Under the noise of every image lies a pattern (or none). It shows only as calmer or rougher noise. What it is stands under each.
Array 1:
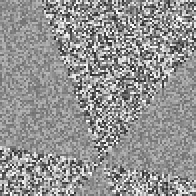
spokes from one point
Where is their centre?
bottom middle
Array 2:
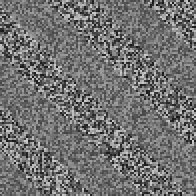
diagonal stripes
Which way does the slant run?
top left to bottom right
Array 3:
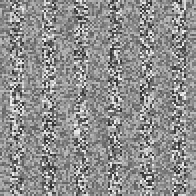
vertical stripes
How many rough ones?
6
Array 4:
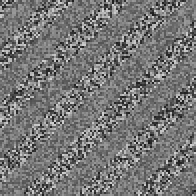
diagonal stripes
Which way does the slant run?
bottom left to top right
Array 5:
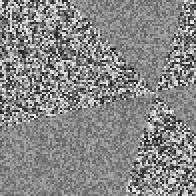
spokes from one point
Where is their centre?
middle right
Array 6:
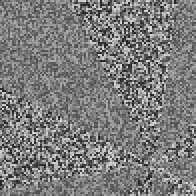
spokes from one point
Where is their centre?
bottom right
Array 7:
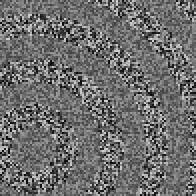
rings round one point
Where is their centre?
bottom left
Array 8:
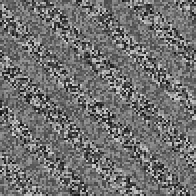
diagonal stripes
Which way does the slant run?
top left to bottom right
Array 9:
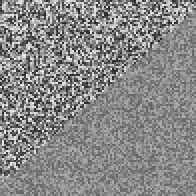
a sharp edge
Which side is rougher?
top left
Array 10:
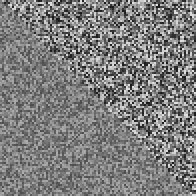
a sharp edge
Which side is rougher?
top right
